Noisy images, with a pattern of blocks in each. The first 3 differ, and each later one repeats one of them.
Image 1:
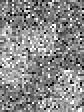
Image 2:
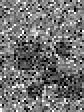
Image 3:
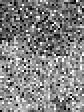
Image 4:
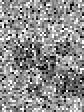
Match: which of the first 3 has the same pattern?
2
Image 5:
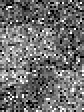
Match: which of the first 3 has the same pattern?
1
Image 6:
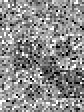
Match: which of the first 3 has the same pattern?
2
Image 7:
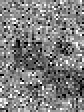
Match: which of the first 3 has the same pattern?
2
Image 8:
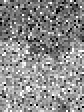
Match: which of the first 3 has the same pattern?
3
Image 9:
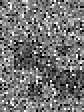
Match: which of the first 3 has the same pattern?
2
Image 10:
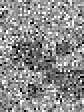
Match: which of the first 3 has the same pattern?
2
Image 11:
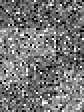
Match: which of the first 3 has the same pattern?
1
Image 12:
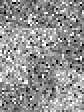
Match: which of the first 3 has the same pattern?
1
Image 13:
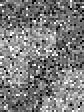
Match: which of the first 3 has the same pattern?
1
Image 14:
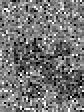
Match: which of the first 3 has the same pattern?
2
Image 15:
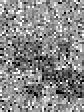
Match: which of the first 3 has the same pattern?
2
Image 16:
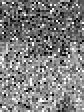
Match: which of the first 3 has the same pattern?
3
